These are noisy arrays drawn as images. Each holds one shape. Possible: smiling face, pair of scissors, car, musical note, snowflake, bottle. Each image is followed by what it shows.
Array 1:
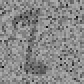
dark musical note
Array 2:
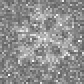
light snowflake
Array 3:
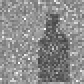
dark bottle
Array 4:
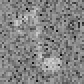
light musical note
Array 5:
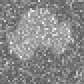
light car
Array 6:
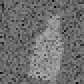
light bottle
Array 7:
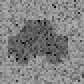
dark car
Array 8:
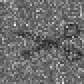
dark pair of scissors
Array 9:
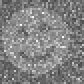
light smiling face
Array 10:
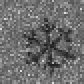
dark snowflake
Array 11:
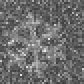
light snowflake
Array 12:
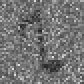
dark musical note
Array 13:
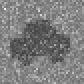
dark car
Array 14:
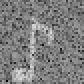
light musical note
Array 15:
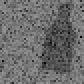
dark bottle
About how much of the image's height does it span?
nearly all
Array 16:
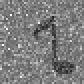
dark musical note
